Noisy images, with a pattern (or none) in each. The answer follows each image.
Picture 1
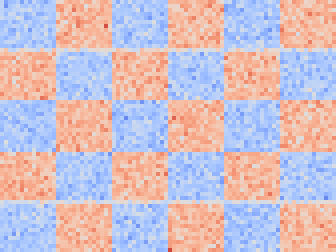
a checkerboard
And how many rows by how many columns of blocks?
5 by 6
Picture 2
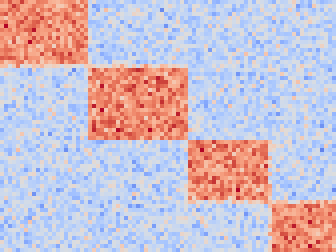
blocks along the diagonal
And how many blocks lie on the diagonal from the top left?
4
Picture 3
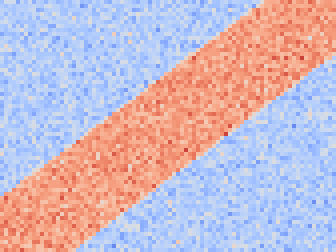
a diagonal band
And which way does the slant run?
bottom left to top right
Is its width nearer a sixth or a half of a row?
a half
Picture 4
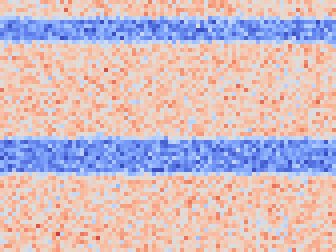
bands of rows
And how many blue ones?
2
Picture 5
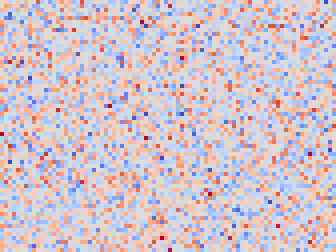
only noise
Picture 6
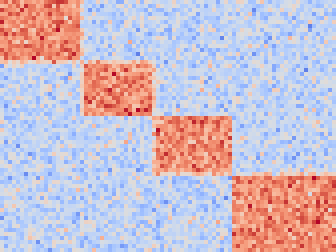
blocks along the diagonal
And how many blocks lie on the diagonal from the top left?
4
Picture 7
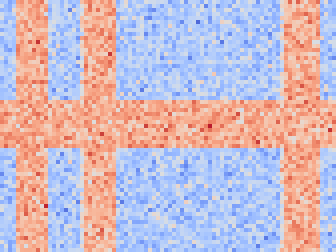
bands of rows crossing bands of columns
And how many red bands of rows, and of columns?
1 and 3
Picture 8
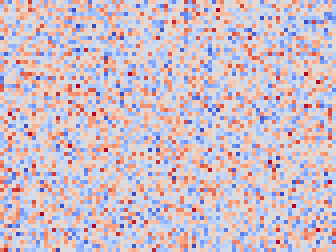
only noise
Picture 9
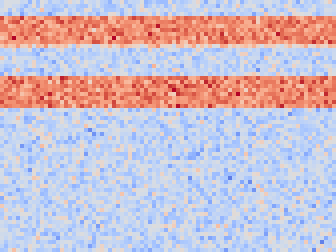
bands of rows
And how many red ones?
2
